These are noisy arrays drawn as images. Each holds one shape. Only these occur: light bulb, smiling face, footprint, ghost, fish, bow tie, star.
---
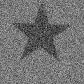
dark star
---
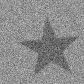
dark star
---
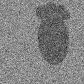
dark footprint
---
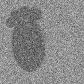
dark footprint
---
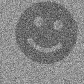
dark smiling face
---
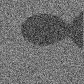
dark fish
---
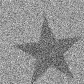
dark star
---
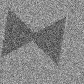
dark bow tie
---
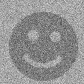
dark smiling face
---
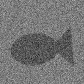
dark fish
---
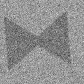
dark bow tie
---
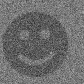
dark smiling face
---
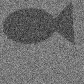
dark fish
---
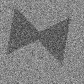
dark bow tie
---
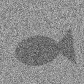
dark fish
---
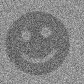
dark smiling face
